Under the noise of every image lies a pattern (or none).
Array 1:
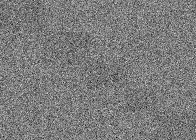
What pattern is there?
blocks along the diagonal
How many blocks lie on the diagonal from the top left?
5
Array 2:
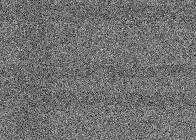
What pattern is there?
bands of rows crossing bands of columns
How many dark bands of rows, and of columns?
3 and 1
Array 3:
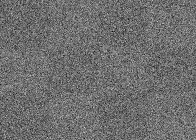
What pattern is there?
a checkerboard
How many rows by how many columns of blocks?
3 by 4
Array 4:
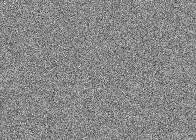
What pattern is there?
only noise
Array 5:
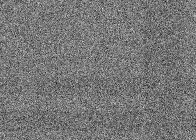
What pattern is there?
bands of rows crossing bands of columns
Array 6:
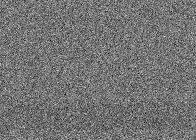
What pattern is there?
one band of rows
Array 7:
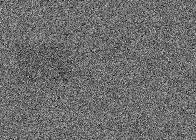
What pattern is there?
one block
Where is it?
middle left
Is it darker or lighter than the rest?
darker
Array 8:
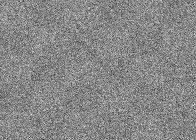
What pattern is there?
a checkerboard
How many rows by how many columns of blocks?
5 by 6
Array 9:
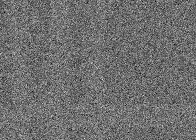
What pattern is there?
bands of rows crossing bands of columns
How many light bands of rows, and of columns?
1 and 3
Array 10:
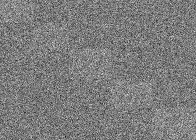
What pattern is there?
blocks along the diagonal
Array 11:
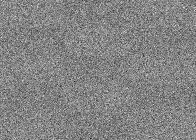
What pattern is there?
a checkerboard
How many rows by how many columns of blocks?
5 by 3
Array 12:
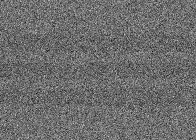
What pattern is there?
bands of rows
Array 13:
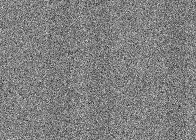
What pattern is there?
bands of columns
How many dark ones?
3
